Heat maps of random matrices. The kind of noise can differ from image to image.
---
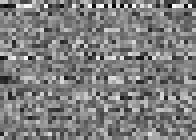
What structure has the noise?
rows of uneven size
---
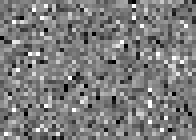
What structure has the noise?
heavy tails
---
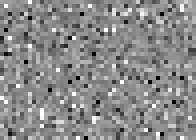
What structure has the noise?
heavy tails
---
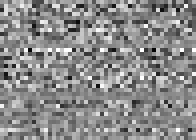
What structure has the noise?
rows of uneven size
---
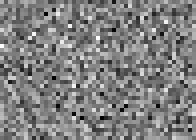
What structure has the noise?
independent entries
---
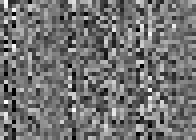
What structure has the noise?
columns of uneven size
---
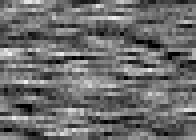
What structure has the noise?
streaked along the rows
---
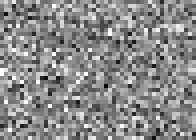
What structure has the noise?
independent entries
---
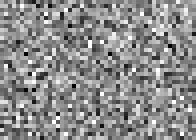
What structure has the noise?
independent entries
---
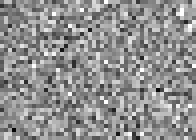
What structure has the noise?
independent entries
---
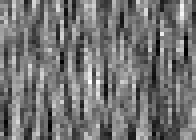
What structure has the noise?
streaked along the columns
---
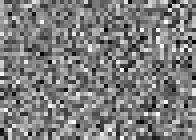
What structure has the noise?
independent entries
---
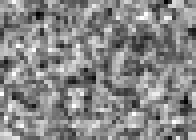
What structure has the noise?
blotchy
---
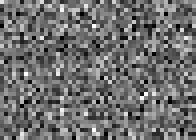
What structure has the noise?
low rank plus noise
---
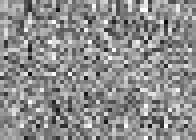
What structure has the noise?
low rank plus noise
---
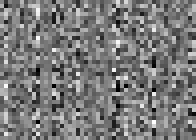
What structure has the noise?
columns of uneven size
